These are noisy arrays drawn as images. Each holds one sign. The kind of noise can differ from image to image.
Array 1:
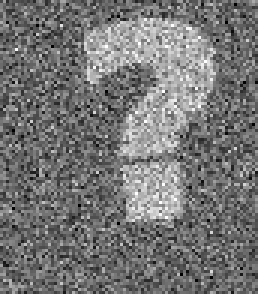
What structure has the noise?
independent entries
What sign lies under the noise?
question mark
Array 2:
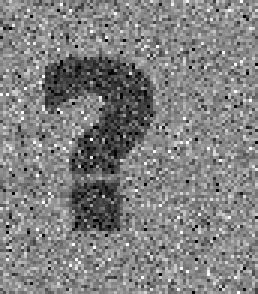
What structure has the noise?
heavy tails
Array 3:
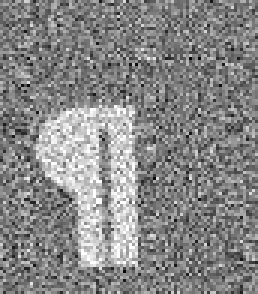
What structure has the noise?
low rank plus noise
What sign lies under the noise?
pilcrow
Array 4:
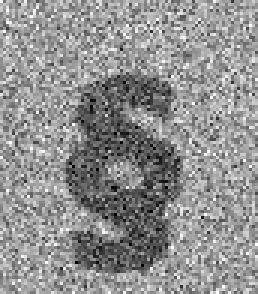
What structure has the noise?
independent entries
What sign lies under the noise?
section sign
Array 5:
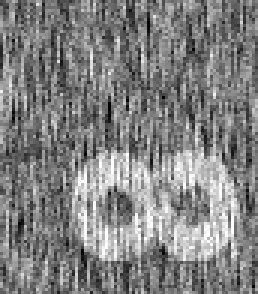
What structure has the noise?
streaked along the columns
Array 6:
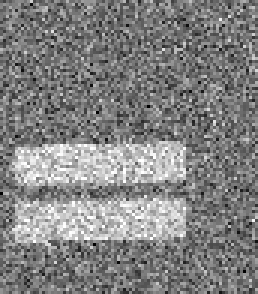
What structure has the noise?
independent entries
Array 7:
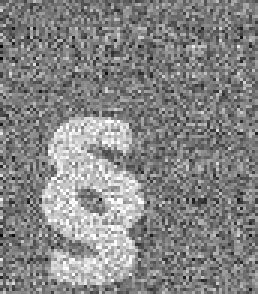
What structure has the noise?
low rank plus noise
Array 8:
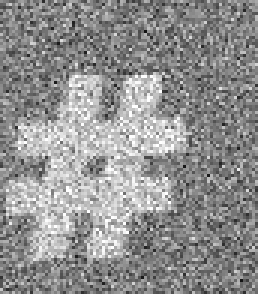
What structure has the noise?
independent entries
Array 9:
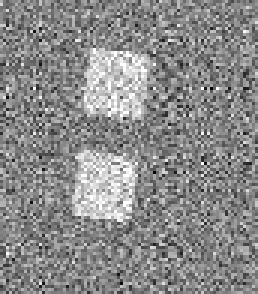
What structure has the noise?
low rank plus noise
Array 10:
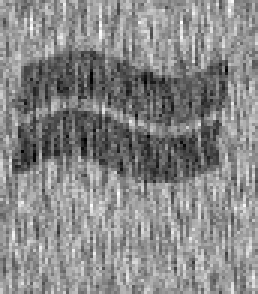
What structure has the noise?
streaked along the columns
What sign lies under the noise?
approximately sign
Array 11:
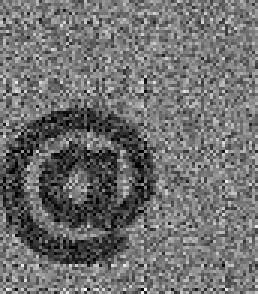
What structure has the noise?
low rank plus noise
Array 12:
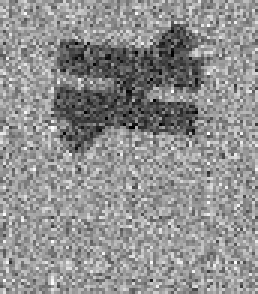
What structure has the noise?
low rank plus noise
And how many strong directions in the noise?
five to eight
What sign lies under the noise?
not-equal sign
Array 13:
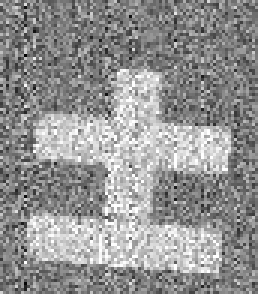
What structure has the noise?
columns of uneven size
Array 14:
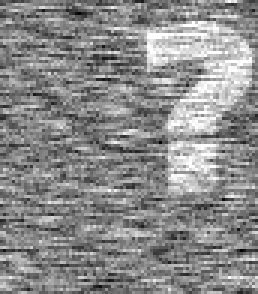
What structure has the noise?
streaked along the rows
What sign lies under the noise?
question mark
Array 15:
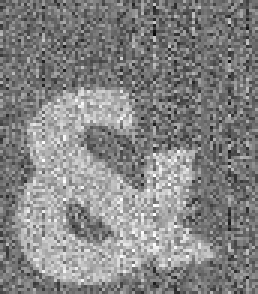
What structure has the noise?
columns of uneven size
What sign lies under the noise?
ampersand
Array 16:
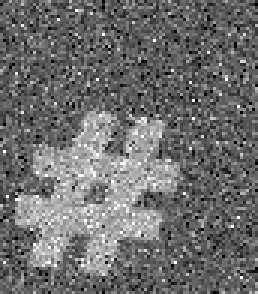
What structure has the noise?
heavy tails
